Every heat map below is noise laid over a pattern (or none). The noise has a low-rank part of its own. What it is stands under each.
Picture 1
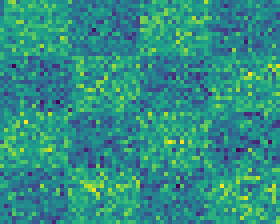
a checkerboard
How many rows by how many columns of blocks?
4 by 4
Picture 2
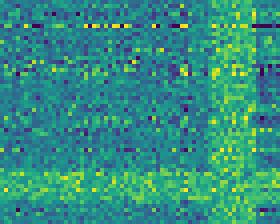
bands of rows crossing bands of columns
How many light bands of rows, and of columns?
1 and 1
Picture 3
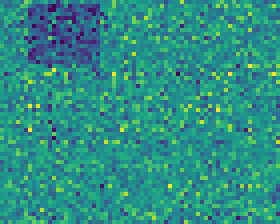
one block
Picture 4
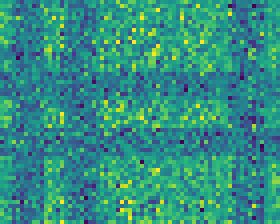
bands of rows crossing bands of columns
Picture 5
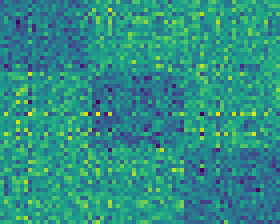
blocks along the diagonal
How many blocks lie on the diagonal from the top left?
3
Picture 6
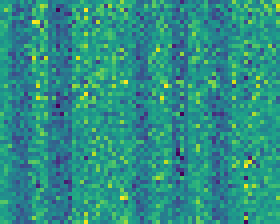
bands of columns
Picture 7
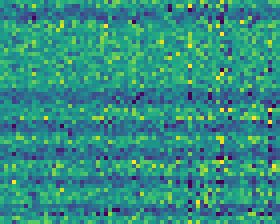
bands of rows
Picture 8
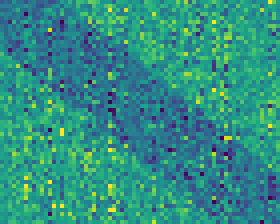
a diagonal band
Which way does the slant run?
top left to bottom right
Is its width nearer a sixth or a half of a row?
a half
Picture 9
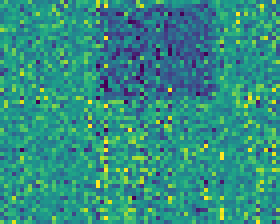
one block
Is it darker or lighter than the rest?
darker
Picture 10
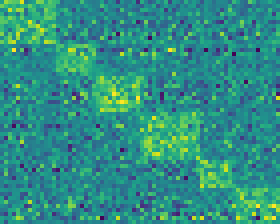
blocks along the diagonal
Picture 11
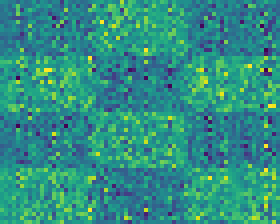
a checkerboard
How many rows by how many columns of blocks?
4 by 3
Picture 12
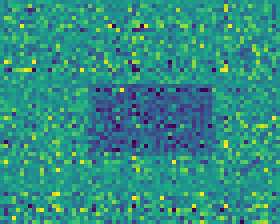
one block
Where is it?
centre
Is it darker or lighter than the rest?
darker
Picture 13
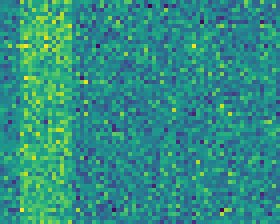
one band of columns
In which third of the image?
left
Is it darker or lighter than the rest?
lighter
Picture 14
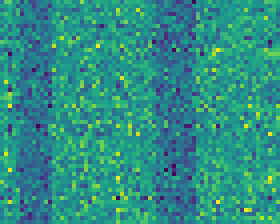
bands of columns
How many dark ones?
2
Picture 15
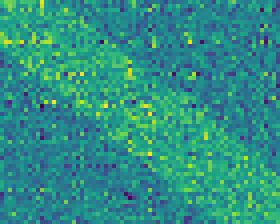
a diagonal band
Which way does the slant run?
top left to bottom right
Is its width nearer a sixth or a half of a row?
a half
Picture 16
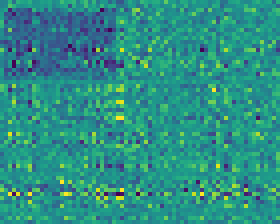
one block
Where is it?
top left
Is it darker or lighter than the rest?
darker
